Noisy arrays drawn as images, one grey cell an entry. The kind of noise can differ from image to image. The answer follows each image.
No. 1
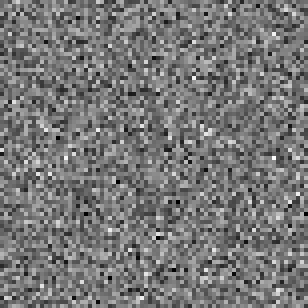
independent entries
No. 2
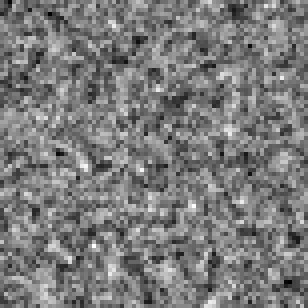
blotchy
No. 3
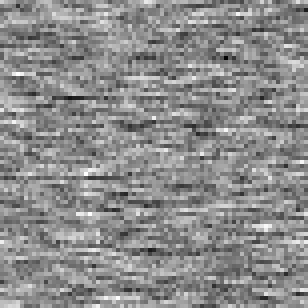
streaked along the rows
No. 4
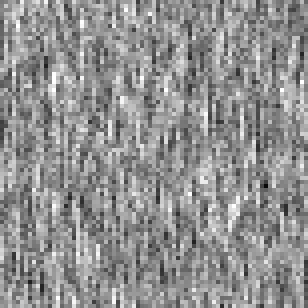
streaked along the columns
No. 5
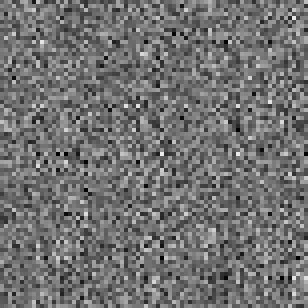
low rank plus noise
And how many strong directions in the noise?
two
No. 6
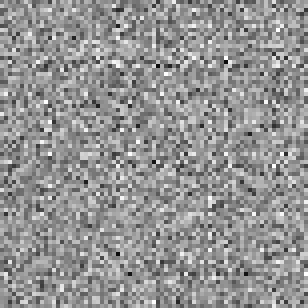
low rank plus noise
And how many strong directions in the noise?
three or four
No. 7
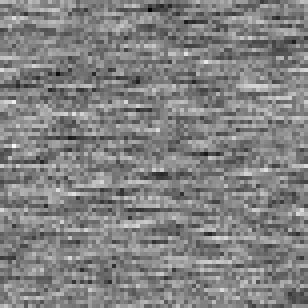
streaked along the rows
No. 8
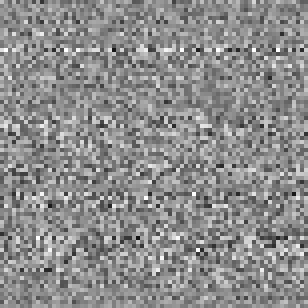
rows of uneven size
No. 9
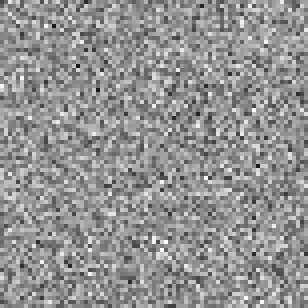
independent entries
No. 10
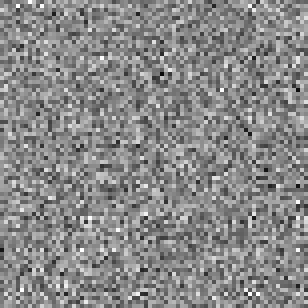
low rank plus noise
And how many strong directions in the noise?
one
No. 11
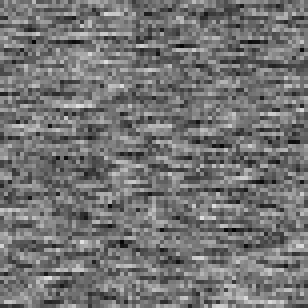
streaked along the rows
